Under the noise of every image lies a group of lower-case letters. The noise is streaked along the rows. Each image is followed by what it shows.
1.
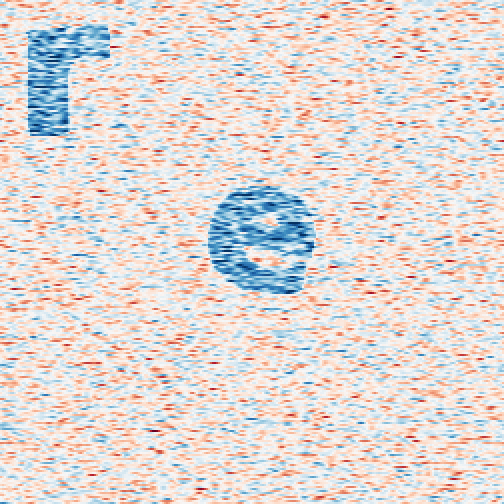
top left: r; centre: e
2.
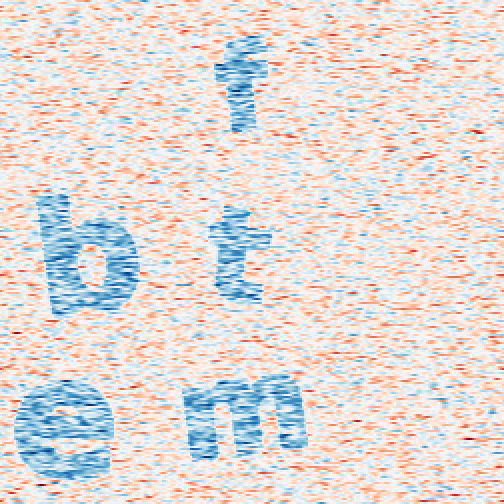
top middle: f; middle left: b; centre: t; bottom left: e; bottom middle: m
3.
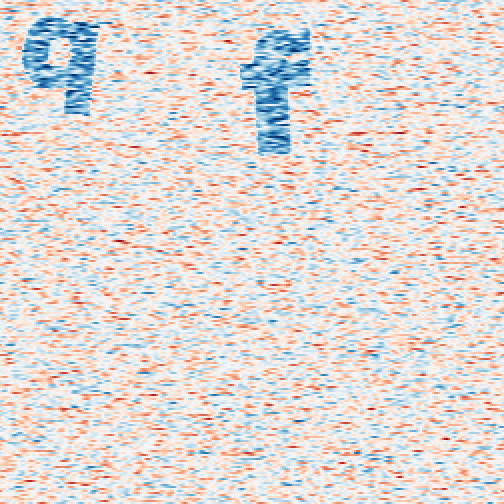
top left: q; top middle: f
